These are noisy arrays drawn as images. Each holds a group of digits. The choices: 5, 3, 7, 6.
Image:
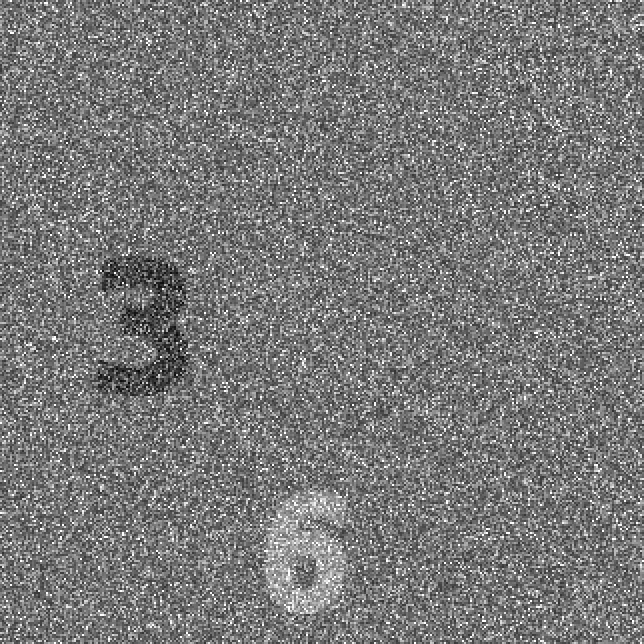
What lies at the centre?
nothing
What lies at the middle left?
3
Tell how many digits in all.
2
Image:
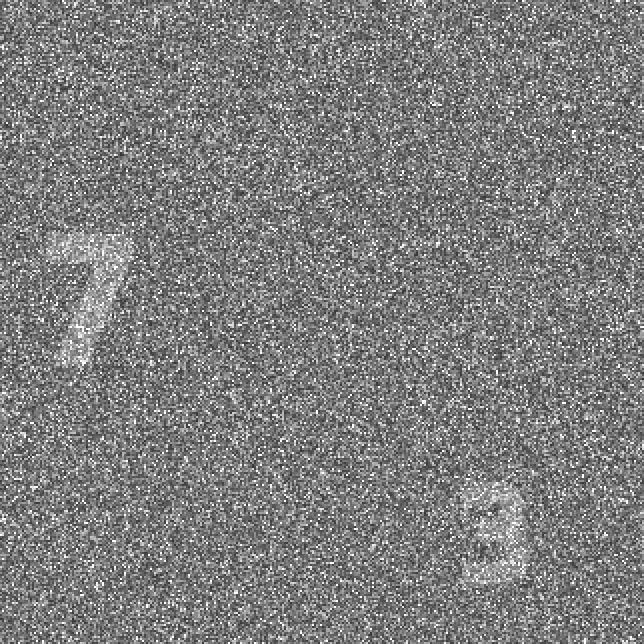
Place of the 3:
bottom right
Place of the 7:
middle left
